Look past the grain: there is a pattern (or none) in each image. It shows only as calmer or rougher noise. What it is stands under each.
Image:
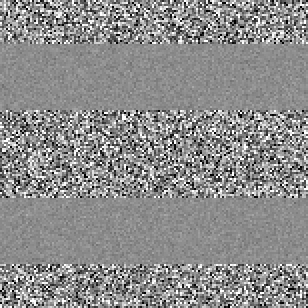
horizontal stripes
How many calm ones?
2
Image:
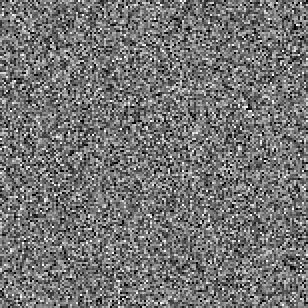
only noise
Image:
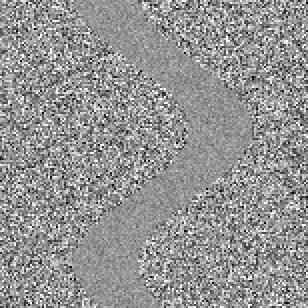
a wavy band
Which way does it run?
top to bottom
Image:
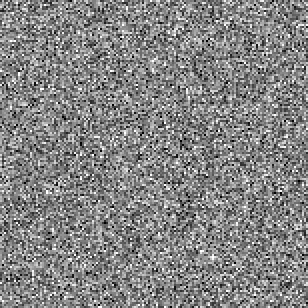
only noise
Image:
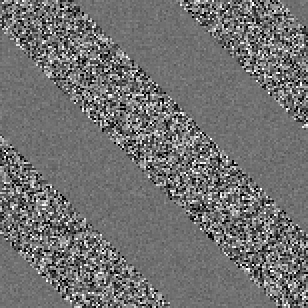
diagonal stripes
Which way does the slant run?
top left to bottom right
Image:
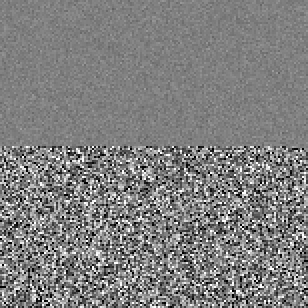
a sharp edge
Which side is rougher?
bottom
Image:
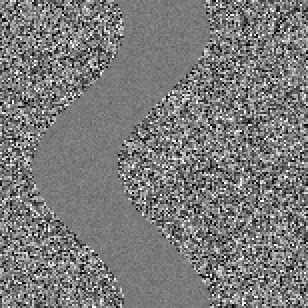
a wavy band
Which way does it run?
top to bottom
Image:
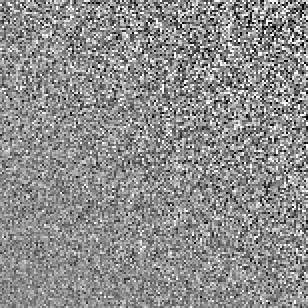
a smooth slope
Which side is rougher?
top right
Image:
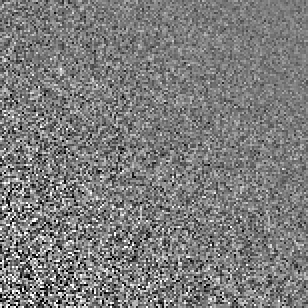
a smooth slope
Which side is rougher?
bottom left
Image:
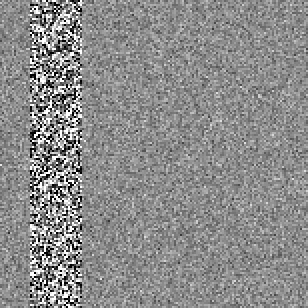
one vertical stripe
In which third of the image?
left
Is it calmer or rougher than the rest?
rougher
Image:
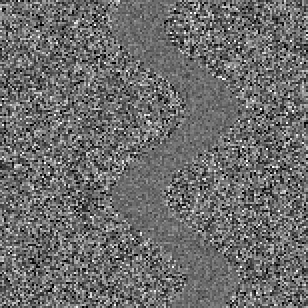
a wavy band
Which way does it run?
top to bottom
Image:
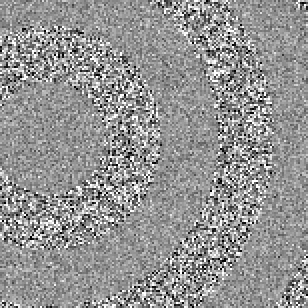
rings round one point
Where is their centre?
middle left
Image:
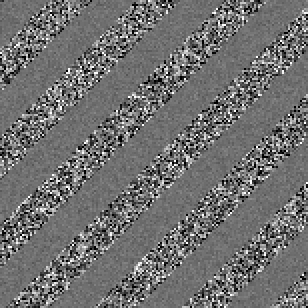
diagonal stripes
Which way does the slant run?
bottom left to top right
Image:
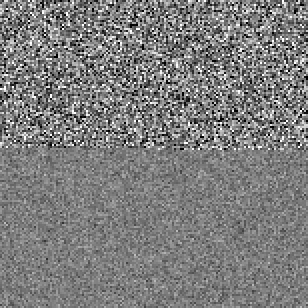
a sharp edge
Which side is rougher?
top
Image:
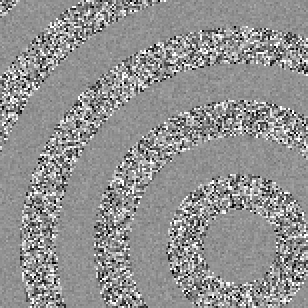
rings round one point
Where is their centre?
bottom right
